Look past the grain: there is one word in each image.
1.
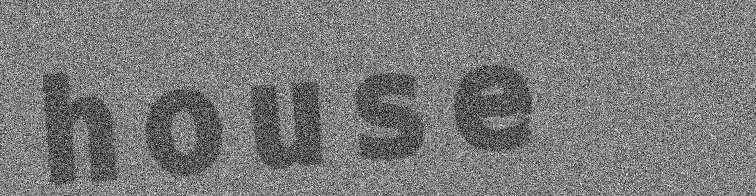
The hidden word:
house
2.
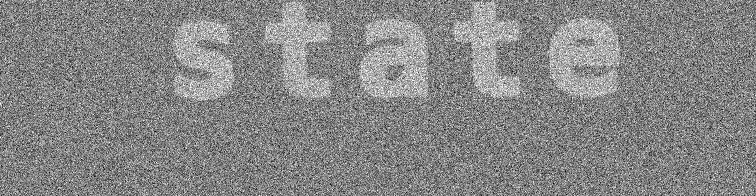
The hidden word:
state
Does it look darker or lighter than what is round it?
lighter
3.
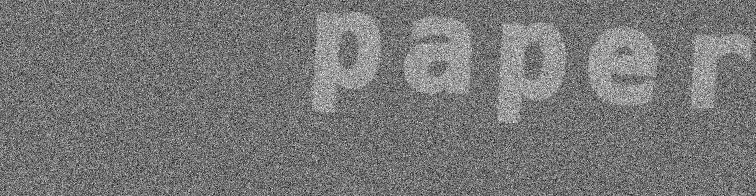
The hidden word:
paper
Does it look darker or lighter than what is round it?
lighter
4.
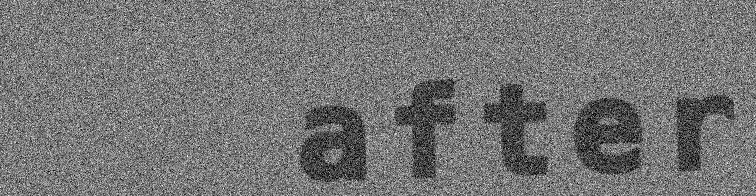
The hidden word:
after
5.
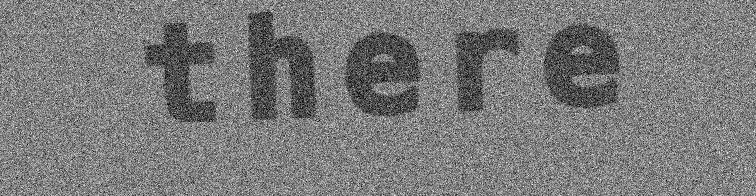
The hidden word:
there
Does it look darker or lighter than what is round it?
darker
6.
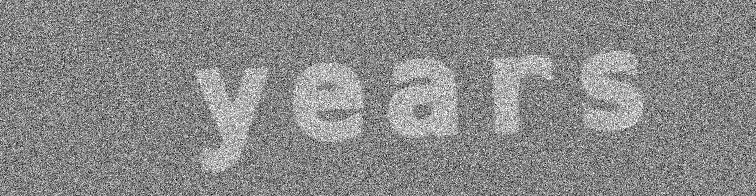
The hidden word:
years
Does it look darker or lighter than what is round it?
lighter
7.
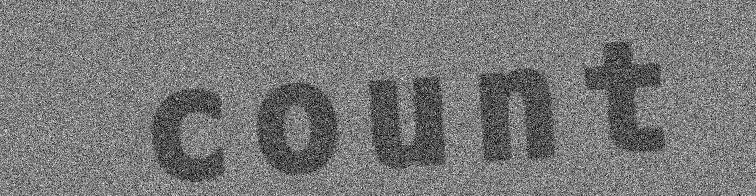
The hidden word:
count
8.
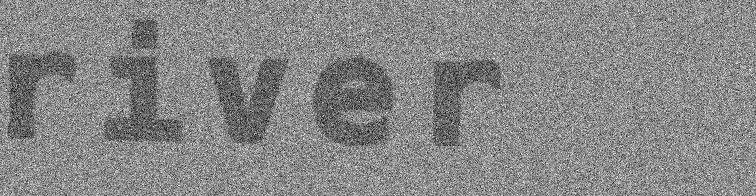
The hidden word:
river
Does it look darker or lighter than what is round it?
darker
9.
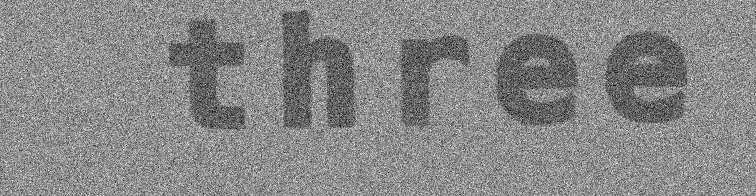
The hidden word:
three
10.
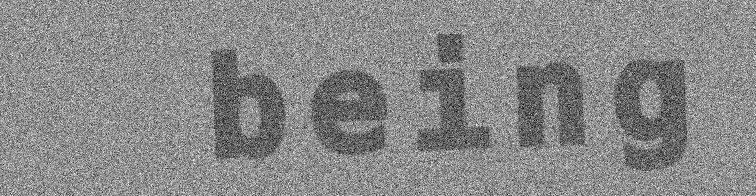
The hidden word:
being
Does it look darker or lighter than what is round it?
darker
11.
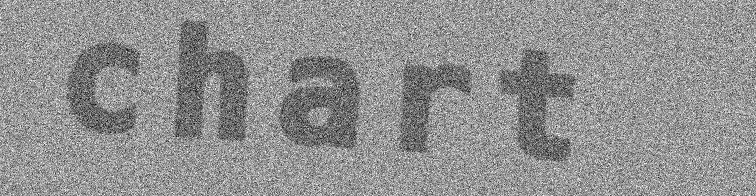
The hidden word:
chart
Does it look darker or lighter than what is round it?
darker
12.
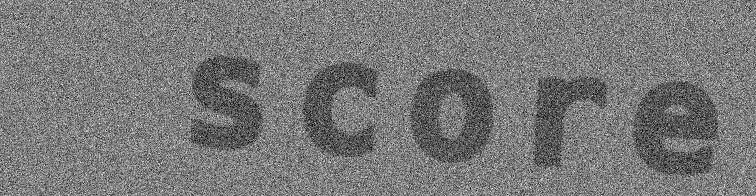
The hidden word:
score
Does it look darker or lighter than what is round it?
darker
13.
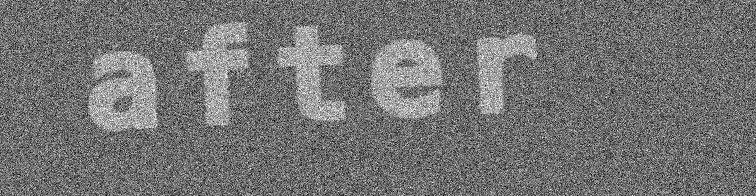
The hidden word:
after
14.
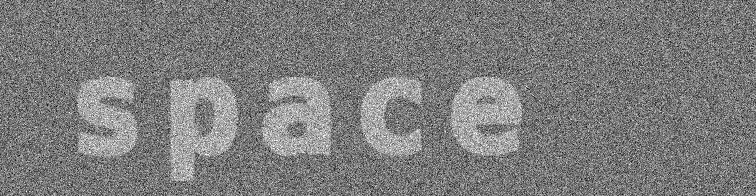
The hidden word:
space
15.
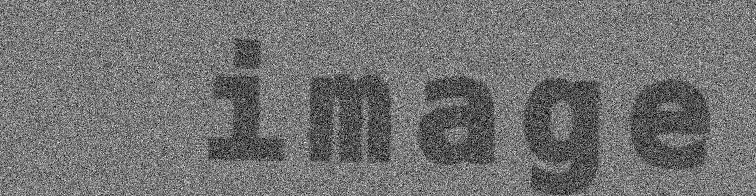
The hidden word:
image
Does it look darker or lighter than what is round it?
darker
